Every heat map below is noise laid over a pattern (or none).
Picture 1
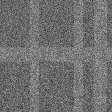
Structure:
bands of rows crossing bands of columns
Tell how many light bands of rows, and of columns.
1 and 3
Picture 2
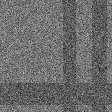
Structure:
bands of rows crossing bands of columns
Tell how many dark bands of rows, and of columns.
1 and 2
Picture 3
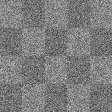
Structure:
a checkerboard
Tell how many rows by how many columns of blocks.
4 by 5
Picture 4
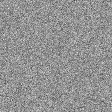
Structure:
only noise
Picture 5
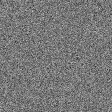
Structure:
only noise
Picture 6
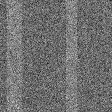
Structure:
bands of columns
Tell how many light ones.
2
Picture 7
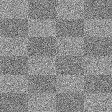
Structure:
a checkerboard
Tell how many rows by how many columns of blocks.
6 by 4
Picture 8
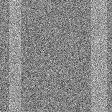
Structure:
bands of columns
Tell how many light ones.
2
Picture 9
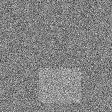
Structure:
one block
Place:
bottom middle
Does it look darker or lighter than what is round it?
lighter
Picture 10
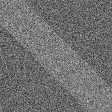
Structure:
a diagonal band
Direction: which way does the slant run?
top left to bottom right
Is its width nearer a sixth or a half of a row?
a half
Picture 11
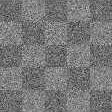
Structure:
a checkerboard
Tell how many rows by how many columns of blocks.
5 by 5
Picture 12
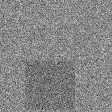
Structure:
one block
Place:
bottom middle
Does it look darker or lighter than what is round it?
darker
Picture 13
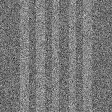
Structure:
bands of columns
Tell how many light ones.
5
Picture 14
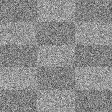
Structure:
a checkerboard
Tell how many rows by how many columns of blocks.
5 by 3
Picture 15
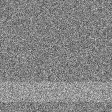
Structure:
one band of rows
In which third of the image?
bottom
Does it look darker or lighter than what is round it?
lighter
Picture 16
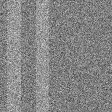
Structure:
bands of columns
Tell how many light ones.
2
